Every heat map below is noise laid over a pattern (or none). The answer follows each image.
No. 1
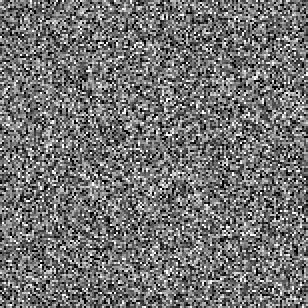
only noise
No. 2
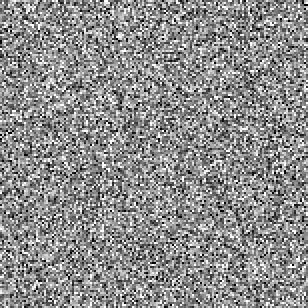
only noise
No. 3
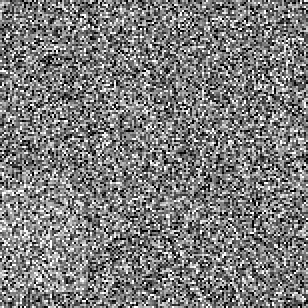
one block
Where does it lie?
bottom left
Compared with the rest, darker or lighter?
lighter
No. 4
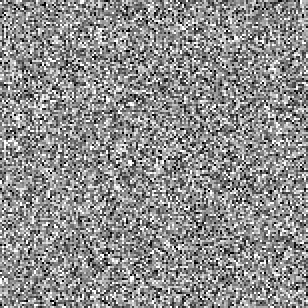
only noise
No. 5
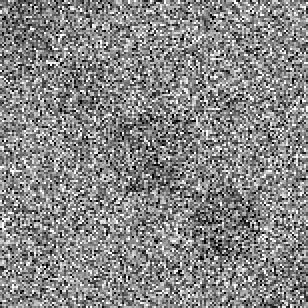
blocks along the diagonal
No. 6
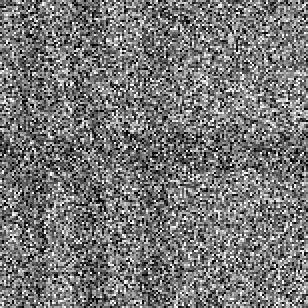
bands of rows crossing bands of columns
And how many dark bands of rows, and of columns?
1 and 3
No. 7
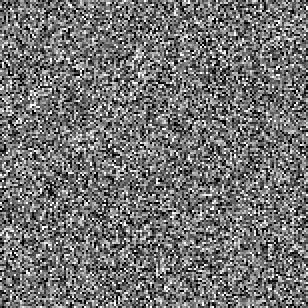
only noise
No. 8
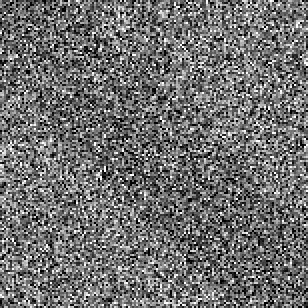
a diagonal band
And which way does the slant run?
top left to bottom right
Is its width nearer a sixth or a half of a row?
a half
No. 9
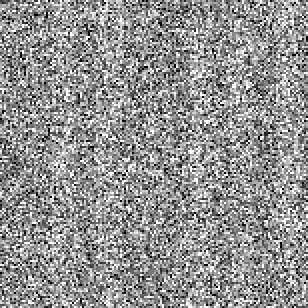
bands of columns
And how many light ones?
5
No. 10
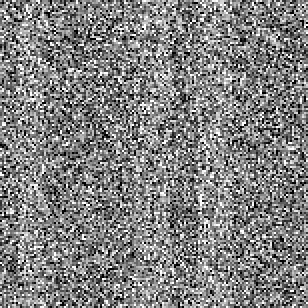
bands of columns
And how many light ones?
3
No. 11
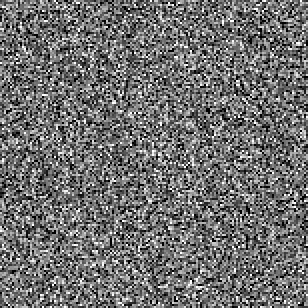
only noise
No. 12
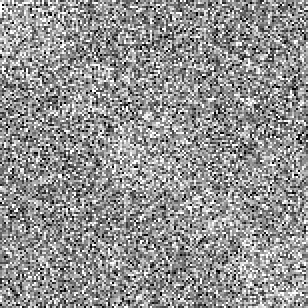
blocks along the diagonal
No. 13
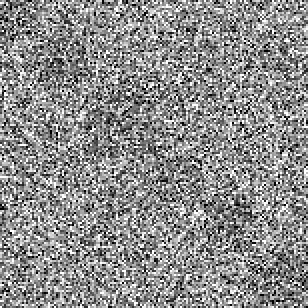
blocks along the diagonal
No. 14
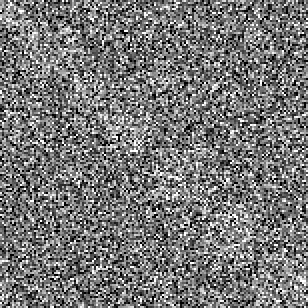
blocks along the diagonal
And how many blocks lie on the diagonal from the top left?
7
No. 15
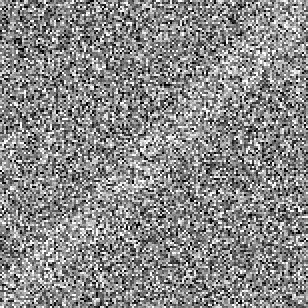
a diagonal band
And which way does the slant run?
bottom left to top right
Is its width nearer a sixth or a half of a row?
a sixth
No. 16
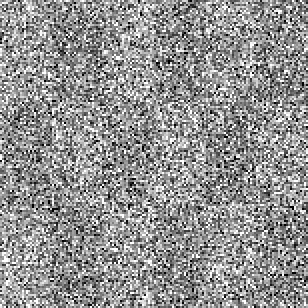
a checkerboard
